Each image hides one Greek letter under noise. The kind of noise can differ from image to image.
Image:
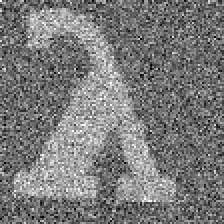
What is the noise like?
low rank plus noise
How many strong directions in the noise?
three or four
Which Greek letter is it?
lambda
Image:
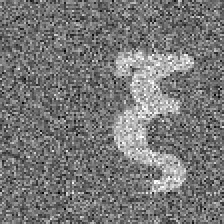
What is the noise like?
low rank plus noise
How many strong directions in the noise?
one
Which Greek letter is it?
xi
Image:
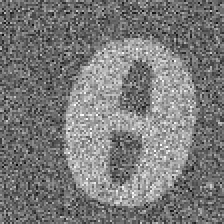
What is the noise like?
low rank plus noise
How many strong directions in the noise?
one
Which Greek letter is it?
theta
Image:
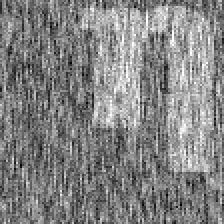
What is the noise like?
streaked along the columns
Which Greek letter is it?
eta
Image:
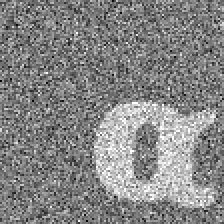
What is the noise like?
independent entries
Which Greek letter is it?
alpha
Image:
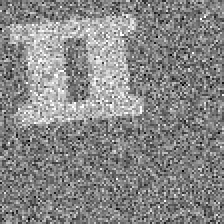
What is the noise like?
independent entries
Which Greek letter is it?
pi
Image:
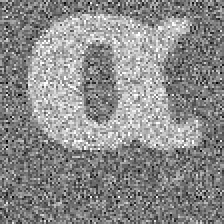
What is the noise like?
low rank plus noise
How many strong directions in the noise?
two
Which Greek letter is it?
alpha
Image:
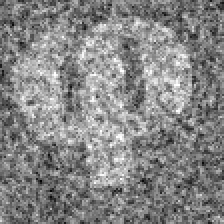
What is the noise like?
blotchy
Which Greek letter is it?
phi
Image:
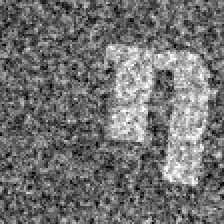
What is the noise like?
blotchy
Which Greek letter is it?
eta
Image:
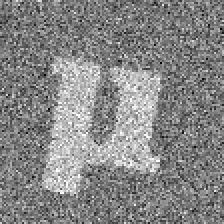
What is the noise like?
independent entries
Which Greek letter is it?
mu
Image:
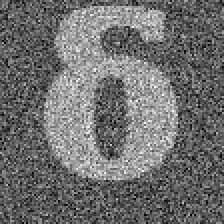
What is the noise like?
independent entries
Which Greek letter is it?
delta
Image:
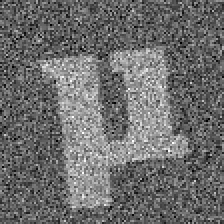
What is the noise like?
independent entries
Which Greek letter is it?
mu
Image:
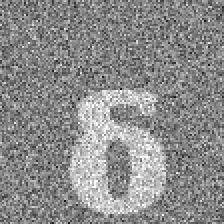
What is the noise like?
low rank plus noise
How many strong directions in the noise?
two
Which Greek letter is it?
delta
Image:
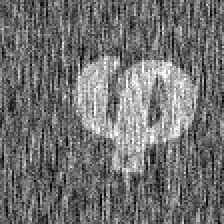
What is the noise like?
streaked along the columns
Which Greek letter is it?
phi
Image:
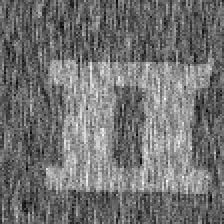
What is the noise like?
streaked along the columns
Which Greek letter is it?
pi
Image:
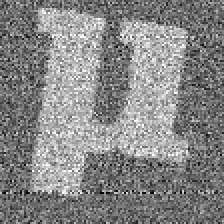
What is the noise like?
rows of uneven size
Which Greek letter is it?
mu
